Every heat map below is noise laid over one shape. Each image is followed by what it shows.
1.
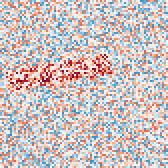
red bar
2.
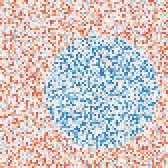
blue disc
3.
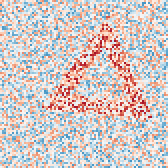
red triangle frame
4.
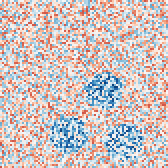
blue three dots
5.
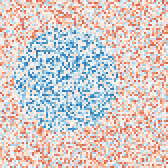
blue disc
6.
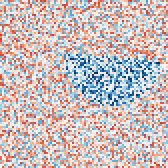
blue half disc
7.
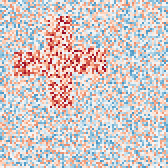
red cross
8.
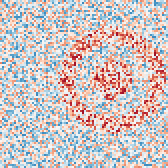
red bullseye
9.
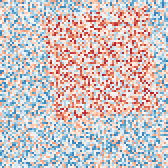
red square
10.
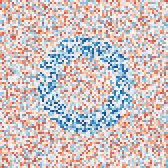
blue ring
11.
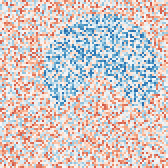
blue disc with a wedge cut out
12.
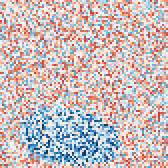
blue ellipse
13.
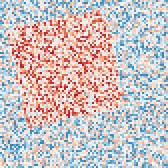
red square
